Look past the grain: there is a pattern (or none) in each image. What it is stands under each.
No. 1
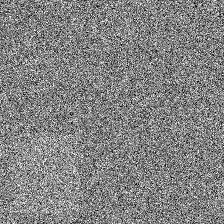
one block
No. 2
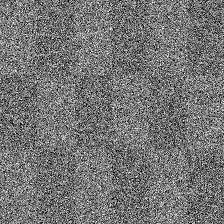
a checkerboard
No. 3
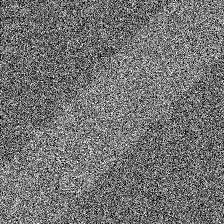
a diagonal band
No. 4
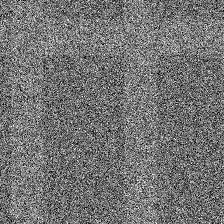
bands of rows crossing bands of columns
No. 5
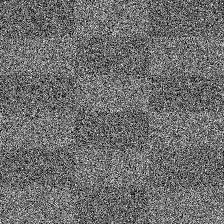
a checkerboard
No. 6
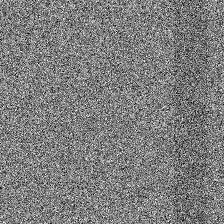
one band of columns
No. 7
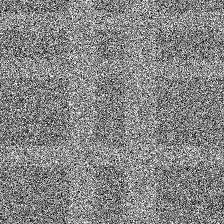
bands of rows crossing bands of columns
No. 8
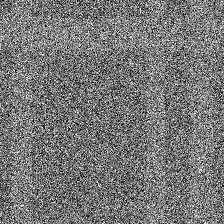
bands of rows crossing bands of columns
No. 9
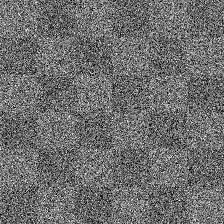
a checkerboard
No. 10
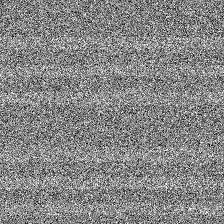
bands of rows
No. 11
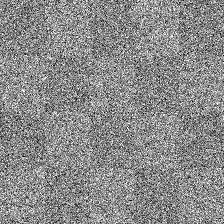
a checkerboard
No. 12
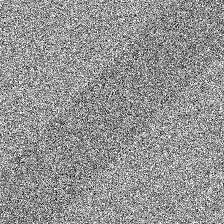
a diagonal band
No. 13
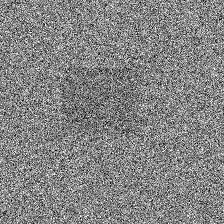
one block
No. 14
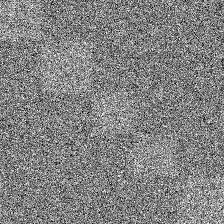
blocks along the diagonal
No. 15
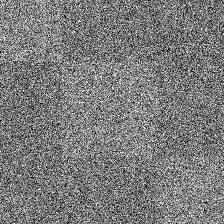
blocks along the diagonal
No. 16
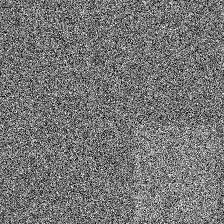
one block
